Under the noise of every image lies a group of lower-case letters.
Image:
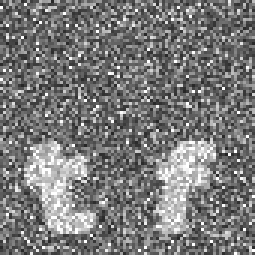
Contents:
bottom left: light t; bottom right: light f
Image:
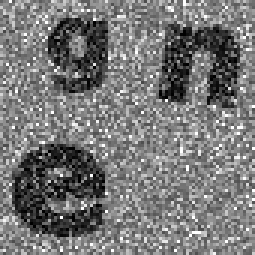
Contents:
top left: dark g; top right: dark n; bottom left: dark e
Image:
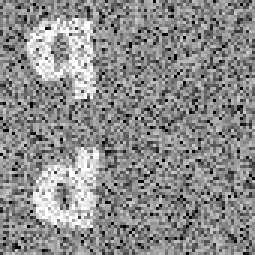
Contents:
top left: light q; bottom left: light d
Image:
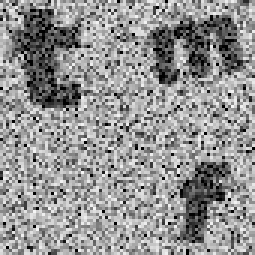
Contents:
top left: dark t; top right: dark m; bottom right: dark f
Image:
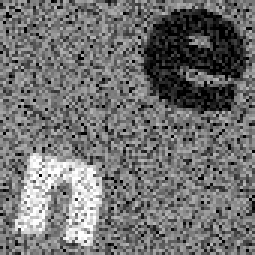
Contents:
top right: dark e; bottom left: light n
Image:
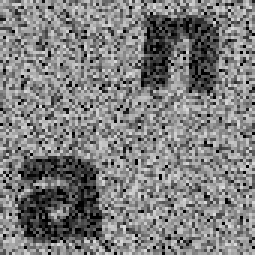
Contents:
top right: dark n; bottom left: dark a
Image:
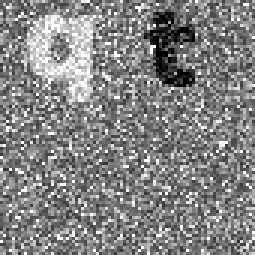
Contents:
top left: light q; top right: dark t
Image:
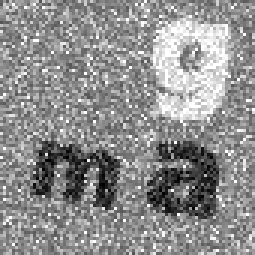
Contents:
top right: light g; bottom left: dark m; bottom right: dark a
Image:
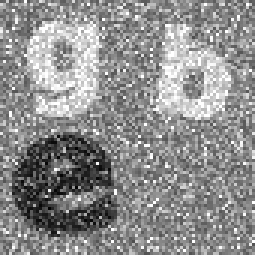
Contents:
top left: light g; top right: light b; bottom left: dark e
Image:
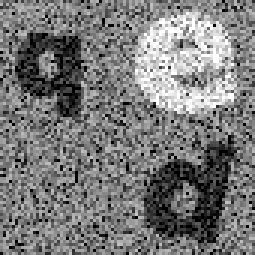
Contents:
top left: dark q; top right: light e; bottom right: dark d
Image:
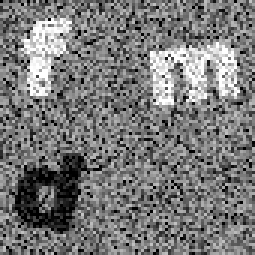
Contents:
top left: light f; top right: light m; bottom left: dark d
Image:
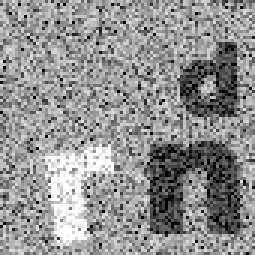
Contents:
top right: dark d; bottom left: light r; bottom right: dark n
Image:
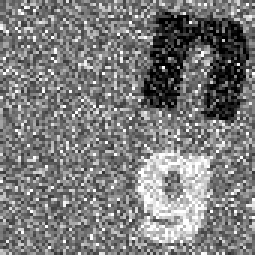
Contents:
top right: dark n; bottom right: light g
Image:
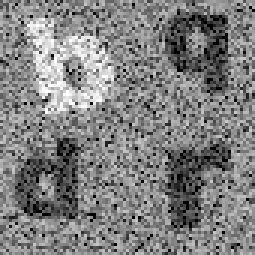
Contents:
top left: light b; top right: dark q; bottom left: dark d; bottom right: dark r
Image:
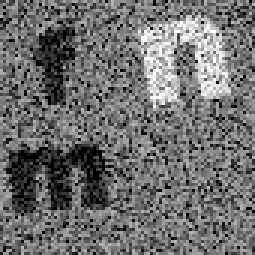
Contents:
top left: dark f; top right: light n; bottom left: dark m
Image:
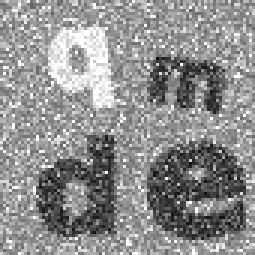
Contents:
top left: light q; top right: dark m; bottom left: dark d; bottom right: dark e
